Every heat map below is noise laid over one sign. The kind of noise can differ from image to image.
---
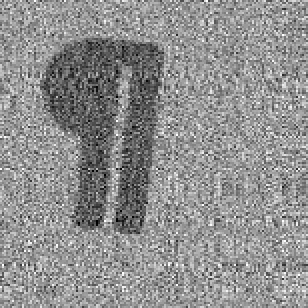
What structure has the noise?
low rank plus noise
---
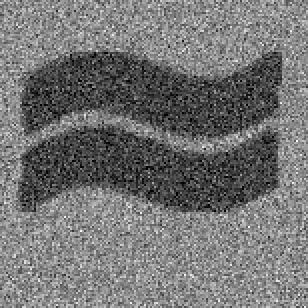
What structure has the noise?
independent entries
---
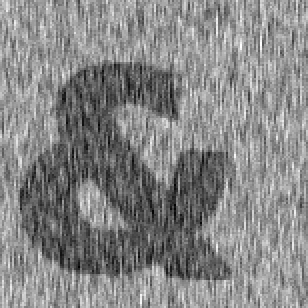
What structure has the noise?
streaked along the columns
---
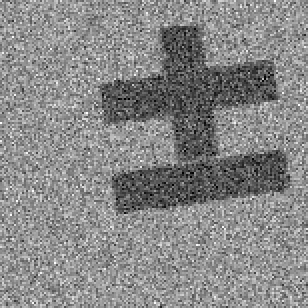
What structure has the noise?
independent entries
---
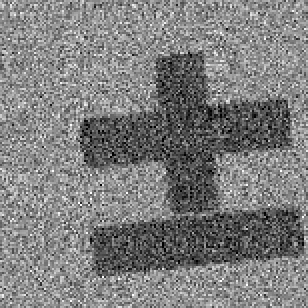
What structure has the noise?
low rank plus noise
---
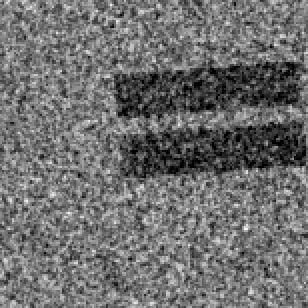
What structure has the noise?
blotchy
